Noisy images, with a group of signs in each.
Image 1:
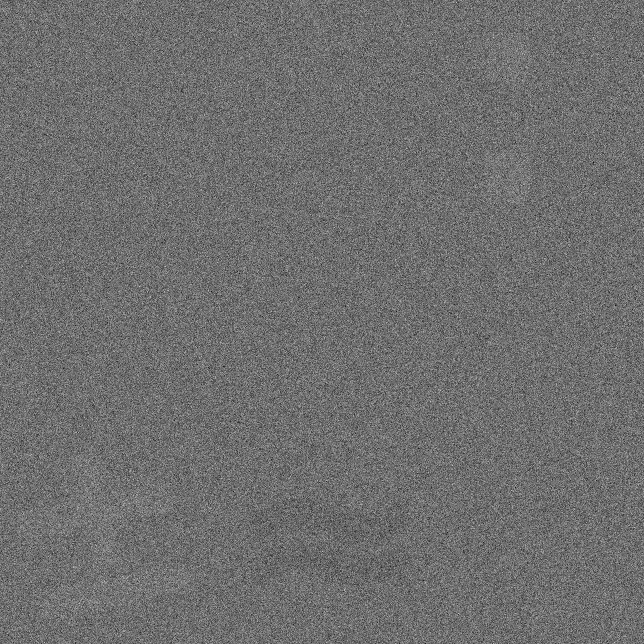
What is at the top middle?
nothing
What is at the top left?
nothing
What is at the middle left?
nothing
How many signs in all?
3
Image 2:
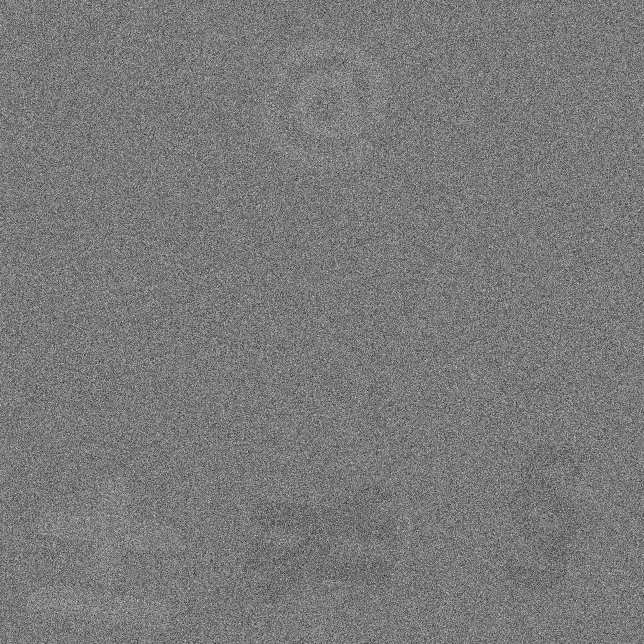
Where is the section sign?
bottom right
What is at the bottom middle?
not-equal sign
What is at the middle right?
nothing
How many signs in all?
4
